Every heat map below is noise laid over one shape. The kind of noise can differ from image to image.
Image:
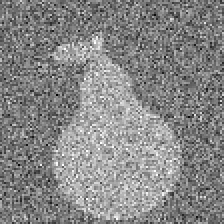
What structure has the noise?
low rank plus noise
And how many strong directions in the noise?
five to eight
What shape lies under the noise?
pear
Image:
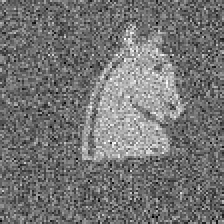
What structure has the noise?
low rank plus noise
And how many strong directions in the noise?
three or four
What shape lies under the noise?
chess knight
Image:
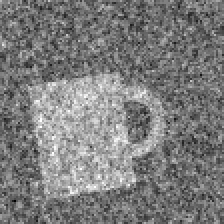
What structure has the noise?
blotchy
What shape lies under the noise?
cup
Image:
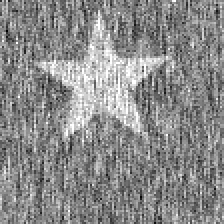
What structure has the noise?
streaked along the columns
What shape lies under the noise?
star
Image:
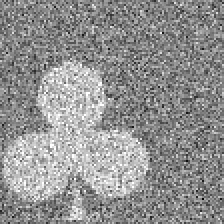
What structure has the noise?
low rank plus noise
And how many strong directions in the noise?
two
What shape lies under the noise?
club
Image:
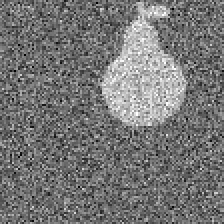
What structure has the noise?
low rank plus noise
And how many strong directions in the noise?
three or four
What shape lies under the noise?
pear
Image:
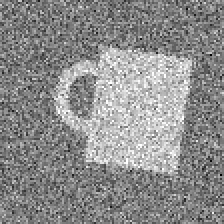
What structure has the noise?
independent entries
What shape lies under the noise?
cup
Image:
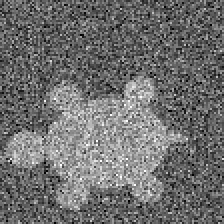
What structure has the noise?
independent entries
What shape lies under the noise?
turtle
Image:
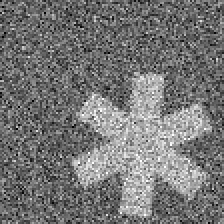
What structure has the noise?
independent entries
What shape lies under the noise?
asterisk
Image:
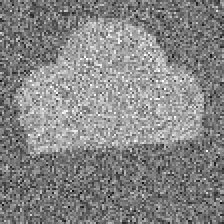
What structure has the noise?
low rank plus noise
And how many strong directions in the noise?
three or four
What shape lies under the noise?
cloud
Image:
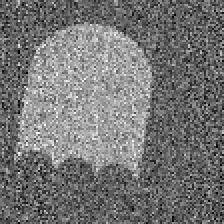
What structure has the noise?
columns of uneven size
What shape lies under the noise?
ghost
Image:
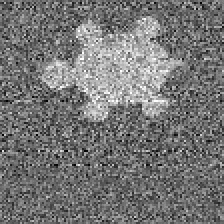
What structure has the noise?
rows of uneven size
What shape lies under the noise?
turtle
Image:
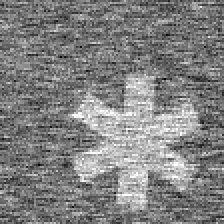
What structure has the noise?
streaked along the rows
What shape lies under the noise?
asterisk
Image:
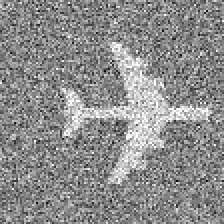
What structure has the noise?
low rank plus noise
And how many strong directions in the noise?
one
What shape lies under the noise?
airplane
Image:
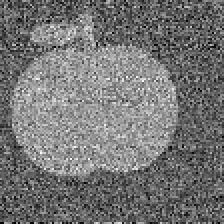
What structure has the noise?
rows of uneven size
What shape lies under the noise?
apple
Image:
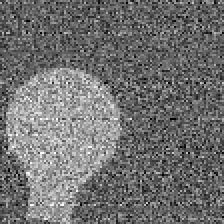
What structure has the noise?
rows of uneven size
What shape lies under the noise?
light bulb
